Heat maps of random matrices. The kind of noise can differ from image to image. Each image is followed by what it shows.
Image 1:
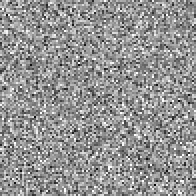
independent entries
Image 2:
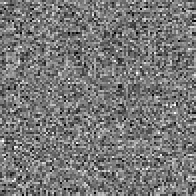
low rank plus noise
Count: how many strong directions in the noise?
five to eight
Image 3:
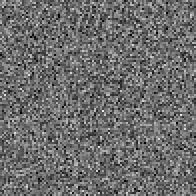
independent entries
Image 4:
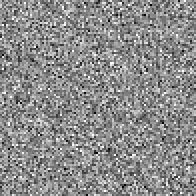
independent entries
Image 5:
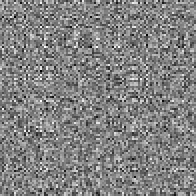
low rank plus noise
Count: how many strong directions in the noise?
two
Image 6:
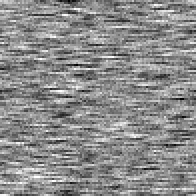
streaked along the rows
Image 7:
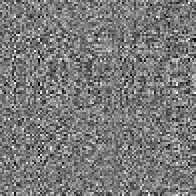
low rank plus noise
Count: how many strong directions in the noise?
three or four
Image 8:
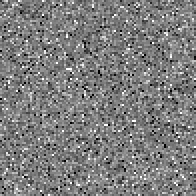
heavy tails
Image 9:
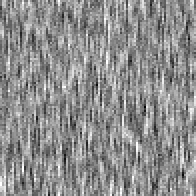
streaked along the columns
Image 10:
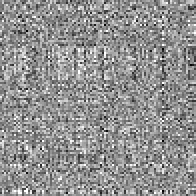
low rank plus noise
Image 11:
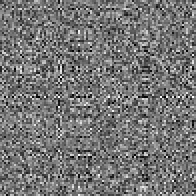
low rank plus noise
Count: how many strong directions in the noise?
two
